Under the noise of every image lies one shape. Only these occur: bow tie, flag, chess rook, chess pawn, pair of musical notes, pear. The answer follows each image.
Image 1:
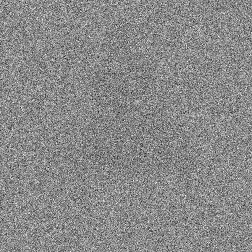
chess pawn
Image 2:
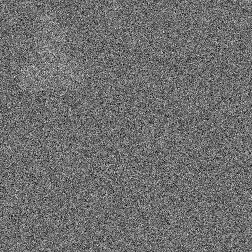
chess pawn
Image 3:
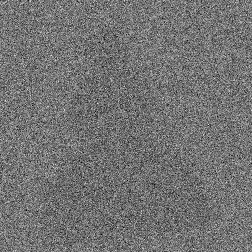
chess pawn
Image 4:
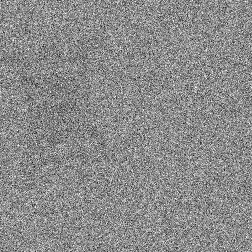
chess rook
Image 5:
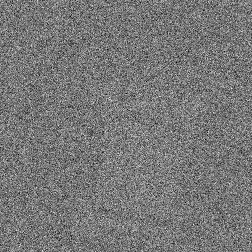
chess rook
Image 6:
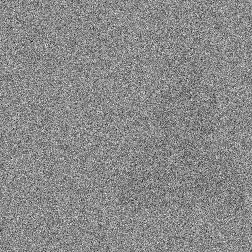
chess pawn
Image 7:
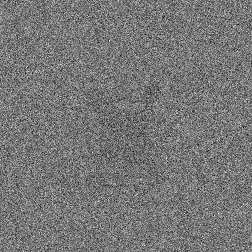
chess rook
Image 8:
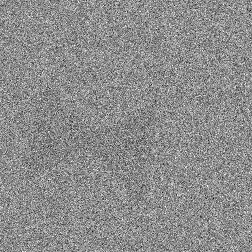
bow tie
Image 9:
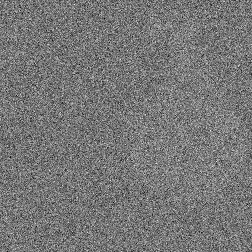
pear
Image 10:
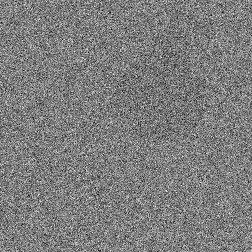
pear
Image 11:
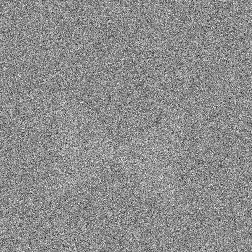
bow tie
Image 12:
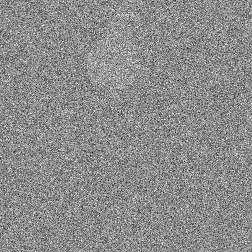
pear
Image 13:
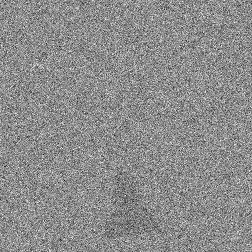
chess pawn
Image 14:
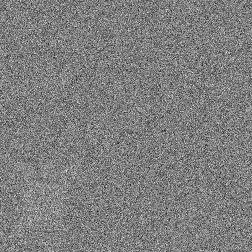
chess rook
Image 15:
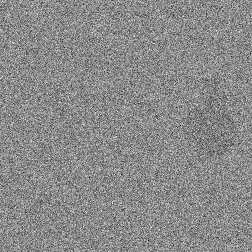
pear
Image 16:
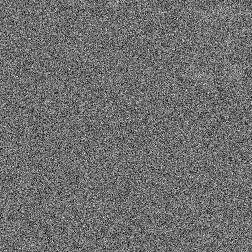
pair of musical notes
